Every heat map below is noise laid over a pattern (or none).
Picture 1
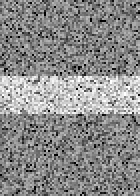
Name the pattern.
one horizontal stripe
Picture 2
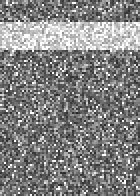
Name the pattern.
one horizontal stripe
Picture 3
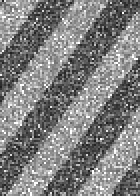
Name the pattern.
diagonal stripes
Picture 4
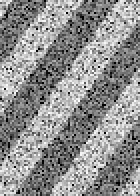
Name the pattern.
diagonal stripes
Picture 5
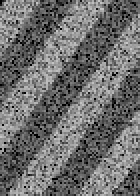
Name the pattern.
diagonal stripes
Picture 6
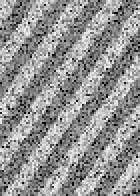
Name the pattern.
diagonal stripes
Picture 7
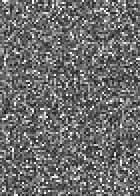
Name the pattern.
only noise
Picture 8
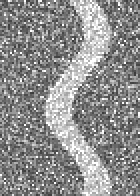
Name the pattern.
a wavy band
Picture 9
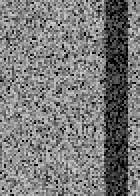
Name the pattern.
one vertical stripe
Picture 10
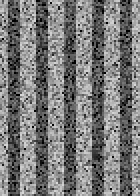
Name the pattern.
vertical stripes
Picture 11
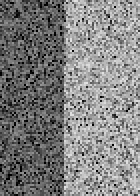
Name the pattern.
a sharp edge
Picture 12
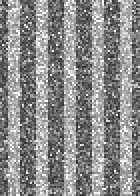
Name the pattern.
vertical stripes
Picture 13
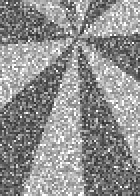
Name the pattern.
spokes from one point
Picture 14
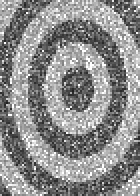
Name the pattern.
rings round one point
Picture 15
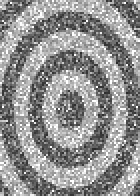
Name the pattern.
rings round one point
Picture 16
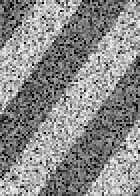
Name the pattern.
diagonal stripes
